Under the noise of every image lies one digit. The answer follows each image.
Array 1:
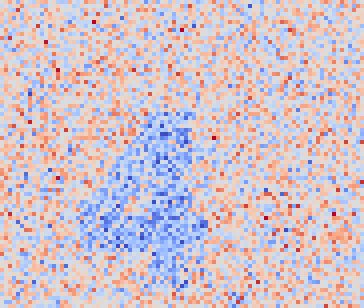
4
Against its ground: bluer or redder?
bluer
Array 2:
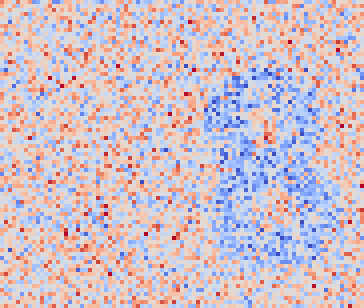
8
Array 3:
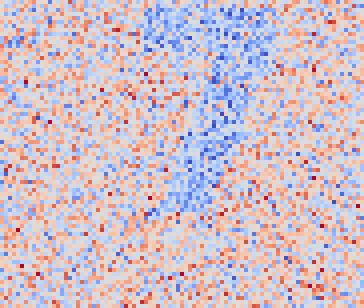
7
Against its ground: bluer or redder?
bluer
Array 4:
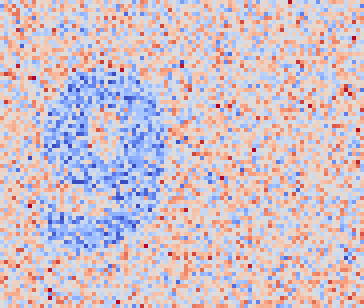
9
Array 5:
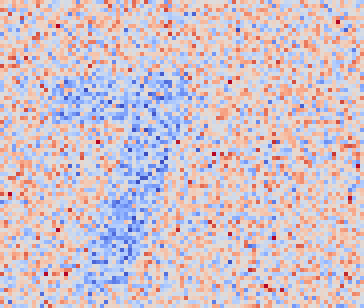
7
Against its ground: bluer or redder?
bluer
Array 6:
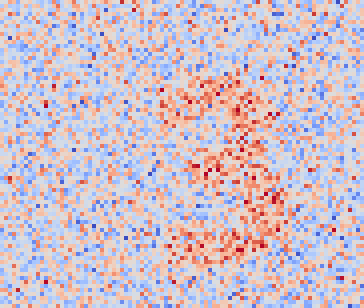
3
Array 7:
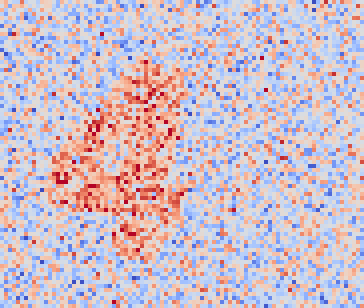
4
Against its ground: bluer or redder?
redder
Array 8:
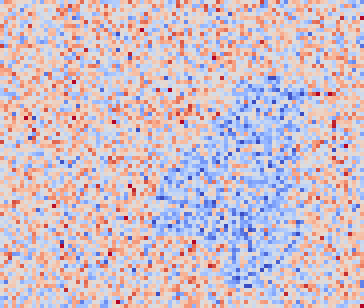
4
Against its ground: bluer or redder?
bluer
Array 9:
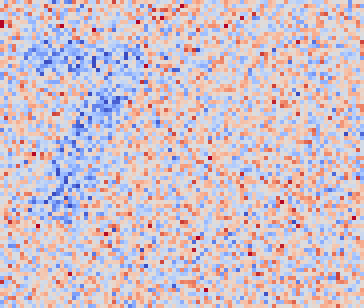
7
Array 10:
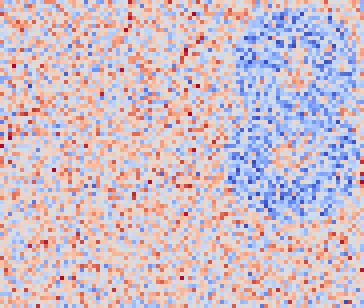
8
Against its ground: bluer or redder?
bluer
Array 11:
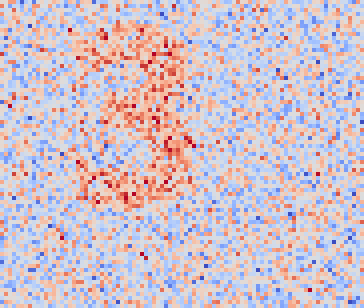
3
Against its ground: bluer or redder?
redder
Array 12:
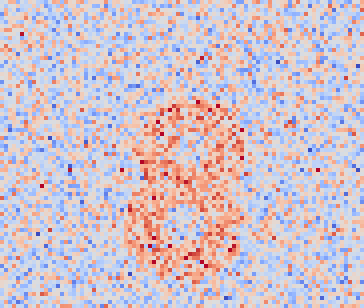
8
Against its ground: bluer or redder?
redder
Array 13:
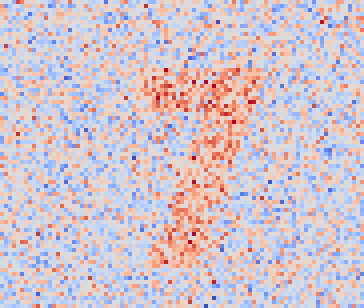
7
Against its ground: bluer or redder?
redder
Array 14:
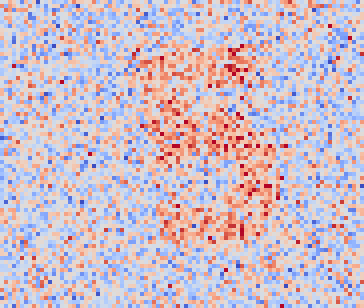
5
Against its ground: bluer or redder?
redder
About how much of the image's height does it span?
two thirds
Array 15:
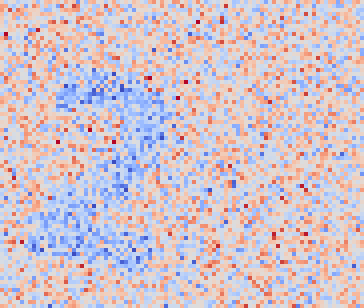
2
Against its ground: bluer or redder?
bluer
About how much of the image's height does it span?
two thirds
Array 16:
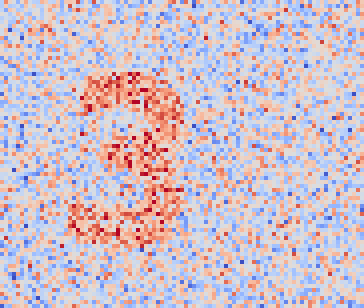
3
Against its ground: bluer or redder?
redder
